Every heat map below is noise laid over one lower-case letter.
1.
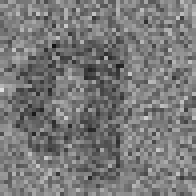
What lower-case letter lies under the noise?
q
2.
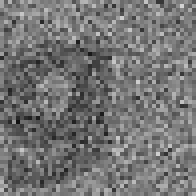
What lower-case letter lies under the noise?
g
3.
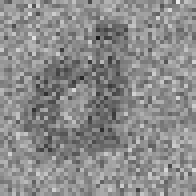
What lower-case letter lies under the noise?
d
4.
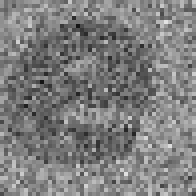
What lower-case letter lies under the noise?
e
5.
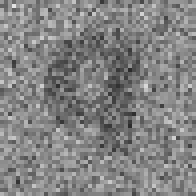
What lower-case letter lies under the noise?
q
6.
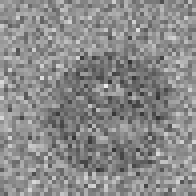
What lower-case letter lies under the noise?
e
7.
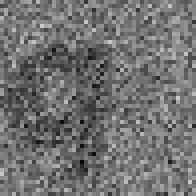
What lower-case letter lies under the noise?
q
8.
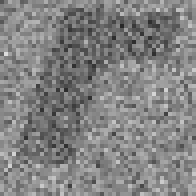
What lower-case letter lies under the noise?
r
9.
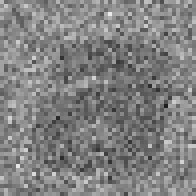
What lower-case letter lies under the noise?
a
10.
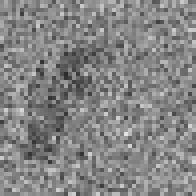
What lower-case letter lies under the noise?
f
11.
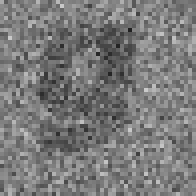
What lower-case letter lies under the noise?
g
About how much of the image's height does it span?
two thirds
